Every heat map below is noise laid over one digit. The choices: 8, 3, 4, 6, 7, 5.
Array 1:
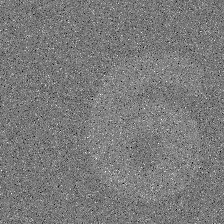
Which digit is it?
6
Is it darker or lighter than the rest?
lighter
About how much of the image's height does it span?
two thirds
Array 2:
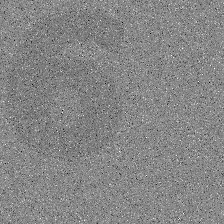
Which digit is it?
6
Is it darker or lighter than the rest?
darker
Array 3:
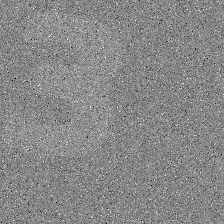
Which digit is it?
3
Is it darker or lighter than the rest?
lighter
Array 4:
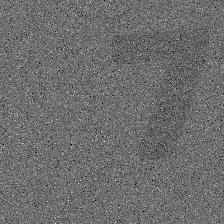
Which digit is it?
7
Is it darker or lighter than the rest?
darker
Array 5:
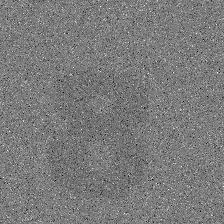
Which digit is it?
8
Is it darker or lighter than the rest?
darker
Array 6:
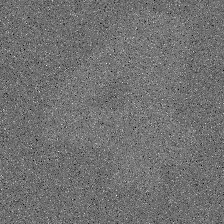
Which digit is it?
4
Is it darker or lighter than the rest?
lighter
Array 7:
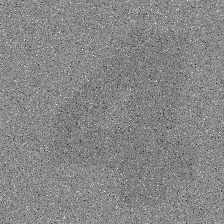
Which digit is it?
4
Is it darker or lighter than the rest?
darker
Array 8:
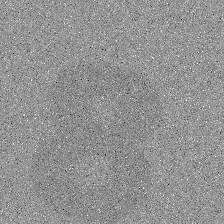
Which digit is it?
8
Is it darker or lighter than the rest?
darker
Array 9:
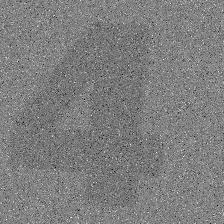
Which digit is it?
4
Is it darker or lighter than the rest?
darker
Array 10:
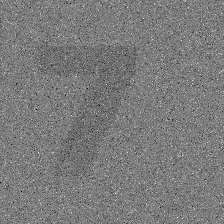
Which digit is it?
7
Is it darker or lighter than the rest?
darker
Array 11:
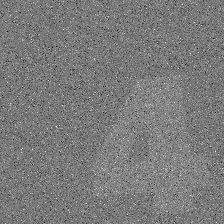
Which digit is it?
4
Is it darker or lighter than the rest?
lighter
